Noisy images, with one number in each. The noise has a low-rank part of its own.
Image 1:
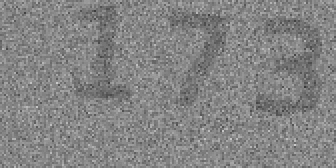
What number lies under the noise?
173
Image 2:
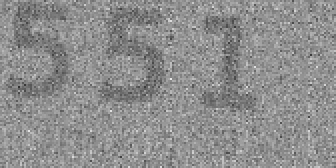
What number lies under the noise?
551
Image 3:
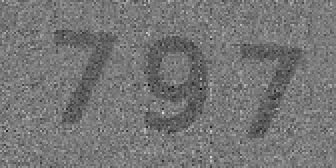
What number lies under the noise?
797
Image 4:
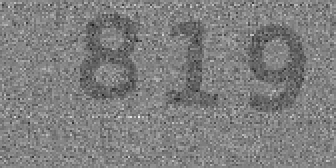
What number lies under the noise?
819
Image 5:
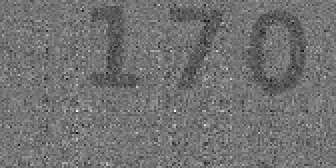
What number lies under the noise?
170
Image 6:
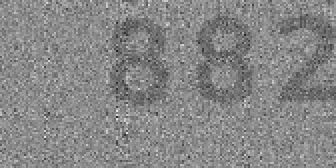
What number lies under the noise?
882
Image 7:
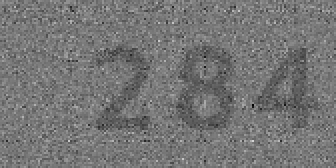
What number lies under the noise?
284
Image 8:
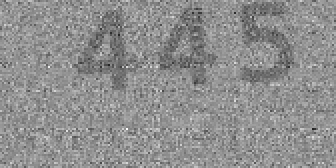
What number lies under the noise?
445
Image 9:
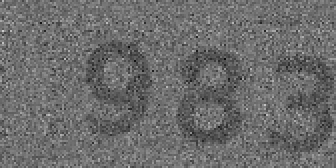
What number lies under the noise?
983
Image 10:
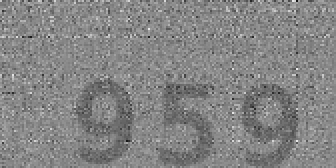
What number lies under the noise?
959
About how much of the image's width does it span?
two thirds
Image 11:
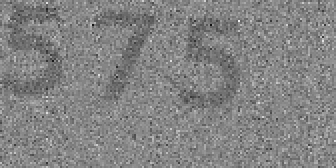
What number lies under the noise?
575
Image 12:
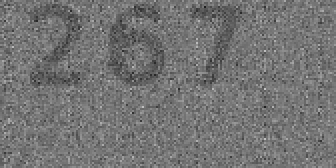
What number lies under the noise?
267
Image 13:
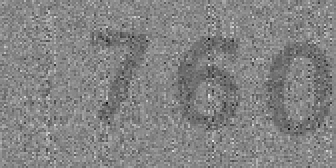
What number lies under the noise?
760
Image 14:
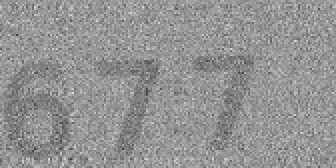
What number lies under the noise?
677
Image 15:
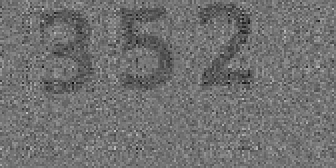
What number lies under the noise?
352
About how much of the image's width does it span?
two thirds
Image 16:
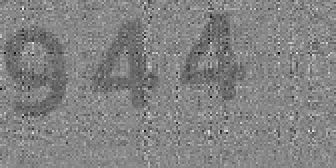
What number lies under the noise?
944
